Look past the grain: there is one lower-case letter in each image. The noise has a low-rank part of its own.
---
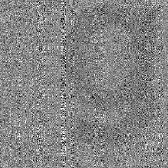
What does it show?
dark g
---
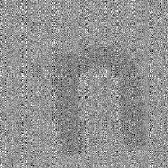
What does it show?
dark n
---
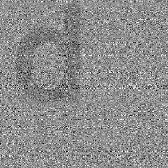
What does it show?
dark d
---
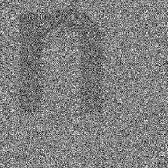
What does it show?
dark n
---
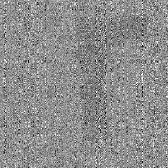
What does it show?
dark r
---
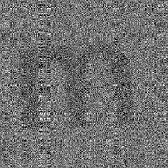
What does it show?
dark m
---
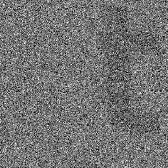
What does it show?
dark t
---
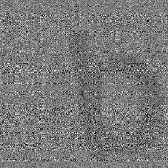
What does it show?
dark b
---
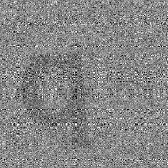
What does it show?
dark q
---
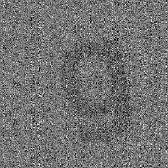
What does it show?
dark g
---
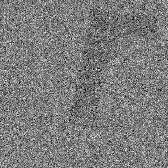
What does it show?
dark r
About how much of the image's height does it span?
two thirds
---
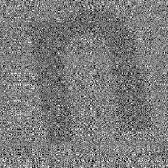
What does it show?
dark n
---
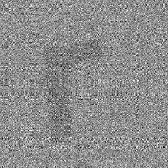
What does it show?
dark r
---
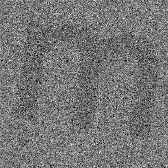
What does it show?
dark m
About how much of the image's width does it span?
nearly all
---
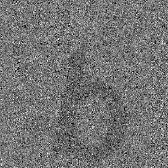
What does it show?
dark b
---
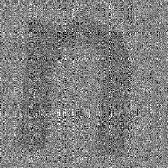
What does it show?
dark n
